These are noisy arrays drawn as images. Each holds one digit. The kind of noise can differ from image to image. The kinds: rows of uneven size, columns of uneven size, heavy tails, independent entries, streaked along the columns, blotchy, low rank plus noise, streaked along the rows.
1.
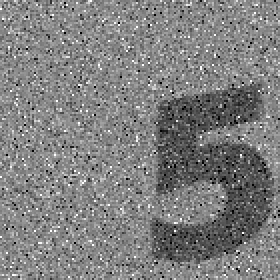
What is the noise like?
heavy tails
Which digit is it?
5
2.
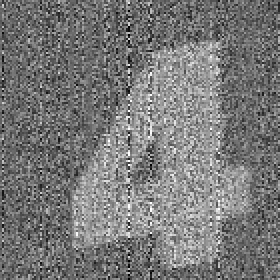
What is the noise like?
columns of uneven size
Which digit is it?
4
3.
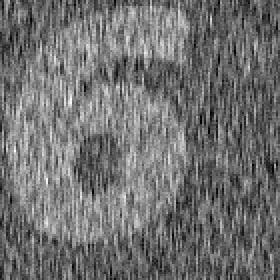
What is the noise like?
streaked along the columns
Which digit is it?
6
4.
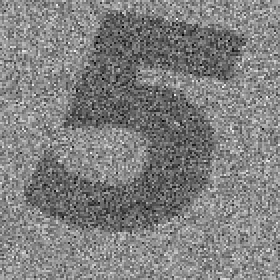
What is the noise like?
independent entries
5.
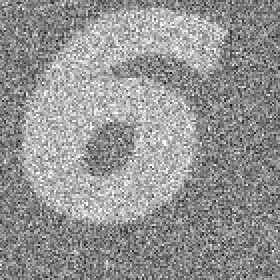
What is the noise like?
independent entries
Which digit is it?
6
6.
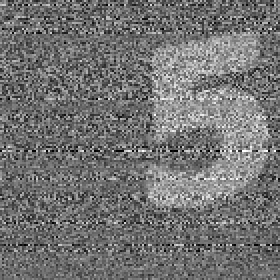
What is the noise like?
rows of uneven size
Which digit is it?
5
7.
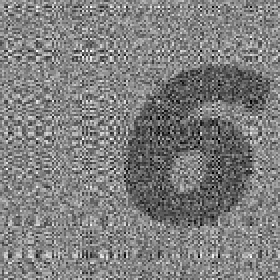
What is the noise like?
low rank plus noise
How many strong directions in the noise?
one
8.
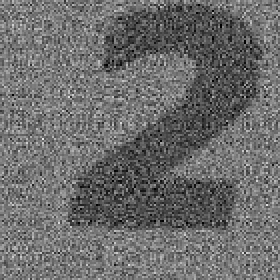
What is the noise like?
low rank plus noise
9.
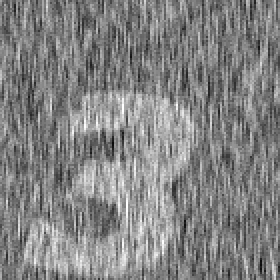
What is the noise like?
streaked along the columns
